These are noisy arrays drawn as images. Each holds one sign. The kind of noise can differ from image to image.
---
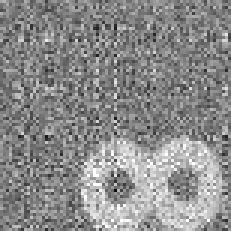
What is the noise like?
low rank plus noise
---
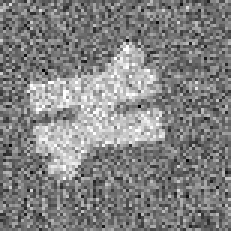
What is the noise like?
low rank plus noise
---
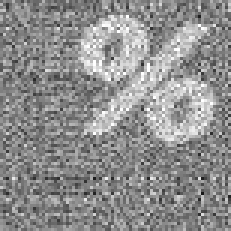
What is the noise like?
low rank plus noise
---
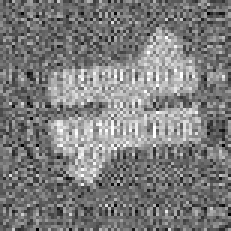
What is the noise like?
low rank plus noise
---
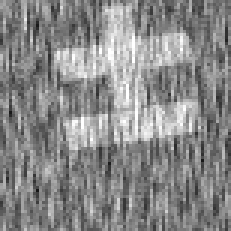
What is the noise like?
streaked along the columns
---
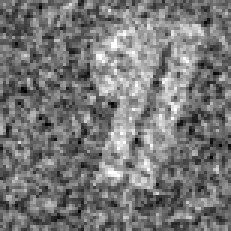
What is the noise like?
blotchy
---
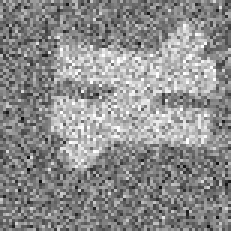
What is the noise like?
independent entries
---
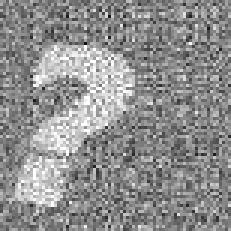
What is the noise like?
low rank plus noise
